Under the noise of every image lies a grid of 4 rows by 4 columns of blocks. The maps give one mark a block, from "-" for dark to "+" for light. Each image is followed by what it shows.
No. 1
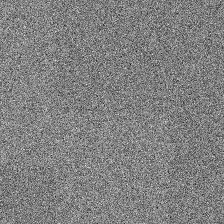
+---
+---
+++-
-++-
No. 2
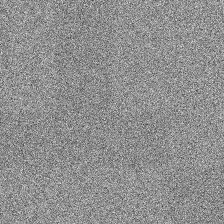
+-++
+-++
---+
+++-
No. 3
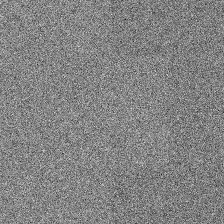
++--
+++-
+++-
++--
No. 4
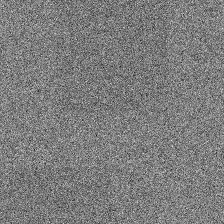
+--+
+--+
++++
--++
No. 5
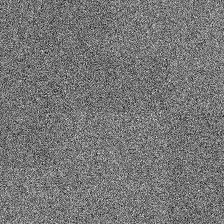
--++
---+
-++-
+++-
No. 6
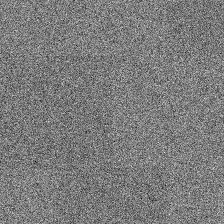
+++-
--++
--++
+--+
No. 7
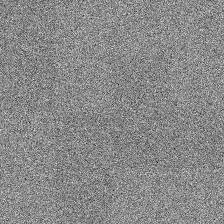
-+++
-+-+
+---
+-++
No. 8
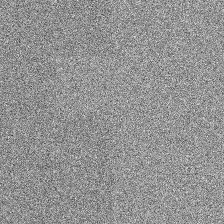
--++
-+++
--++
--++
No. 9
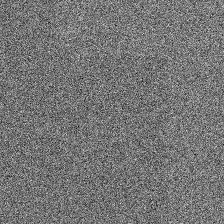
-+++
---+
---+
---+
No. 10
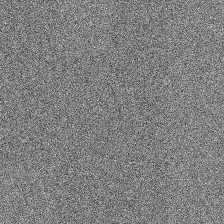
-+-+
---+
---+
+--+
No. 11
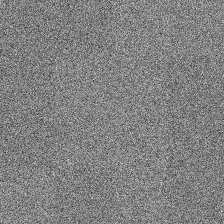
--++
-++-
-++-
+-+-
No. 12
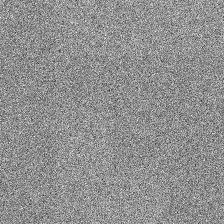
-+++
----
-+--
-++-
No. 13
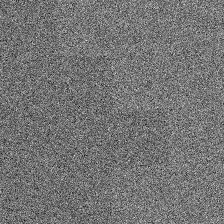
-+++
--++
---+
--++
